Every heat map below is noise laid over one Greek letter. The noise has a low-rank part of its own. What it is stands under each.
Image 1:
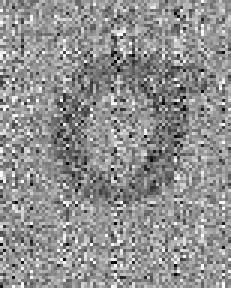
sigma
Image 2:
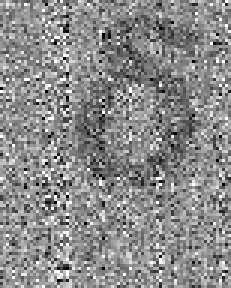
delta
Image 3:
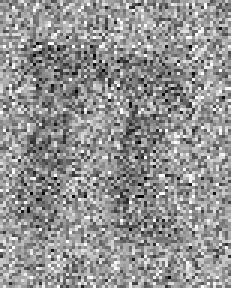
pi
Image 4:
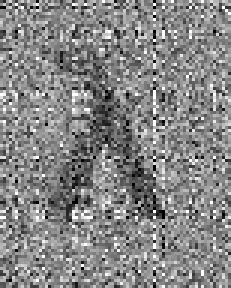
lambda
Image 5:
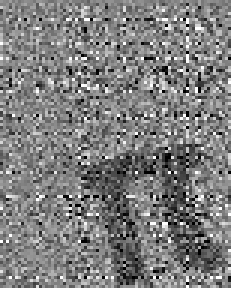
pi
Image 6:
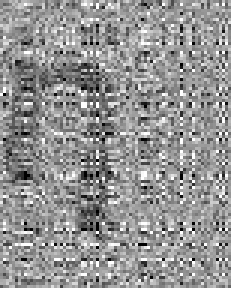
eta
